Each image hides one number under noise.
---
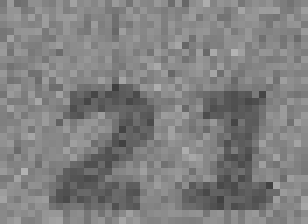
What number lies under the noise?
21
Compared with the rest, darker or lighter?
darker
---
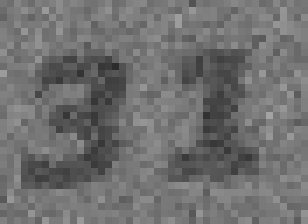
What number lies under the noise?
31
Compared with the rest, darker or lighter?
darker
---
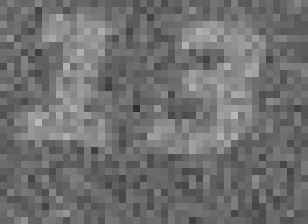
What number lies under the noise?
13
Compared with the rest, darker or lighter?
lighter
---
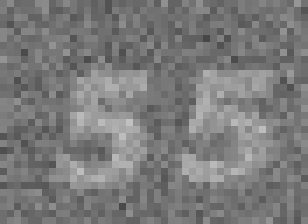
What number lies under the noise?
55
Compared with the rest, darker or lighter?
lighter
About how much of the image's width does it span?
two thirds
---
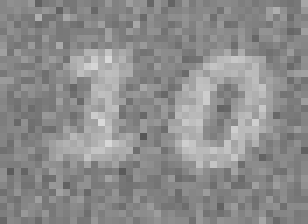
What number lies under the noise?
10
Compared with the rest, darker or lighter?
lighter
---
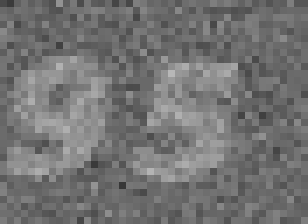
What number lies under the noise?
95
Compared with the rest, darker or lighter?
lighter
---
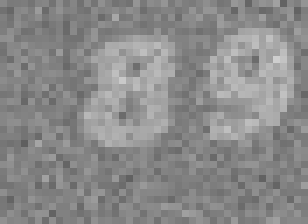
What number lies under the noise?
89
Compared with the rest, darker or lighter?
lighter
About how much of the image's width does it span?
two thirds
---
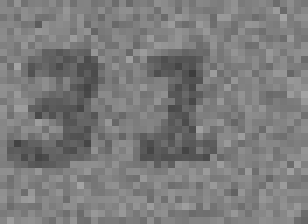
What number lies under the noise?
31
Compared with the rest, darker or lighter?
darker
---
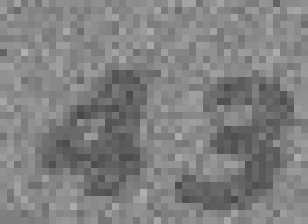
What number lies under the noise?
43
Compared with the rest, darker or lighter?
darker
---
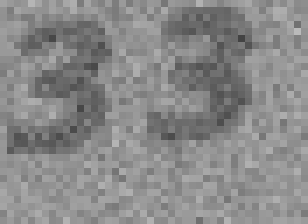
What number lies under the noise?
33
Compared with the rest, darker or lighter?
darker
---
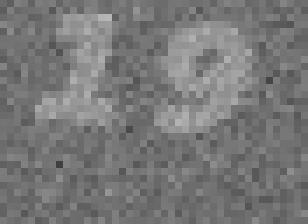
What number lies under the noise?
19
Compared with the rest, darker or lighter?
lighter
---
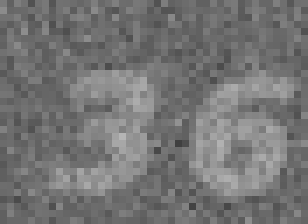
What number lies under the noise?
36
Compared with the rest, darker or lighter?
lighter
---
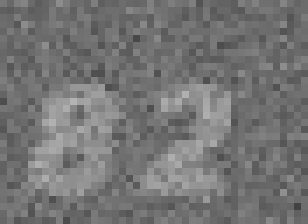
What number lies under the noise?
82
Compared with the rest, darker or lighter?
lighter
